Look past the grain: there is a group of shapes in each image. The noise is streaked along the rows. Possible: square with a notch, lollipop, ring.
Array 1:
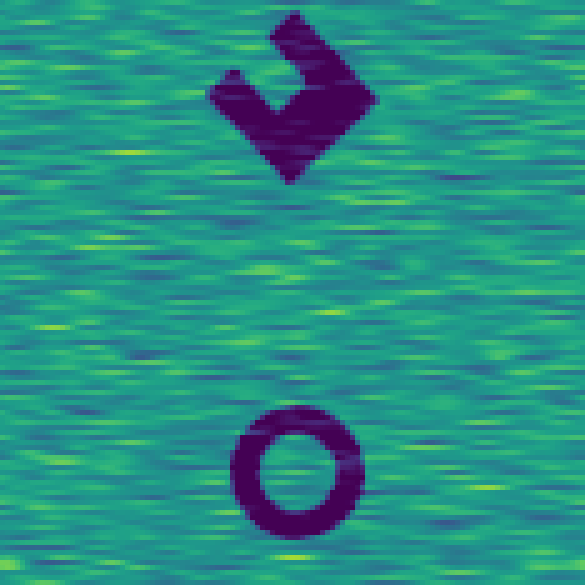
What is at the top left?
nothing
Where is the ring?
bottom middle
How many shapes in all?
2
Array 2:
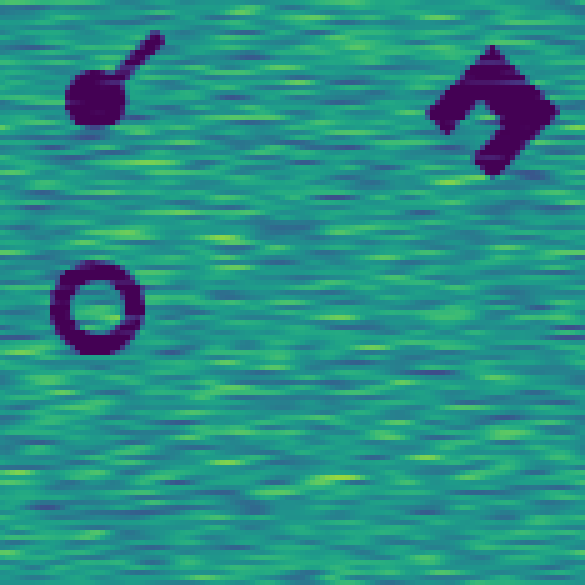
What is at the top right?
square with a notch
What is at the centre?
nothing
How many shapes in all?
3
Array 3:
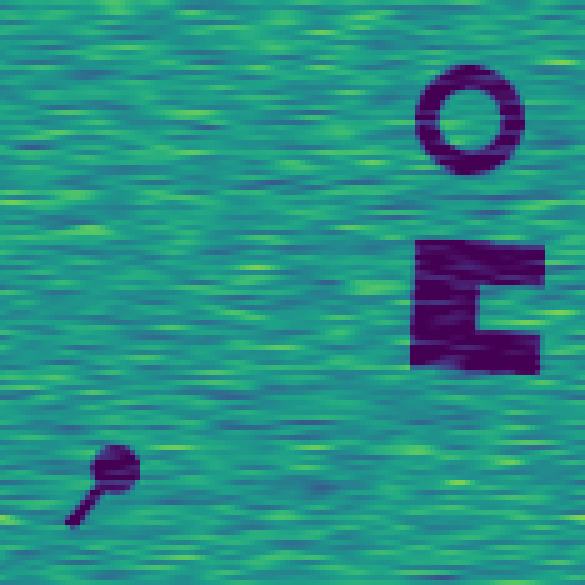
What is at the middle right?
square with a notch
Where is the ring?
top right
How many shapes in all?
3
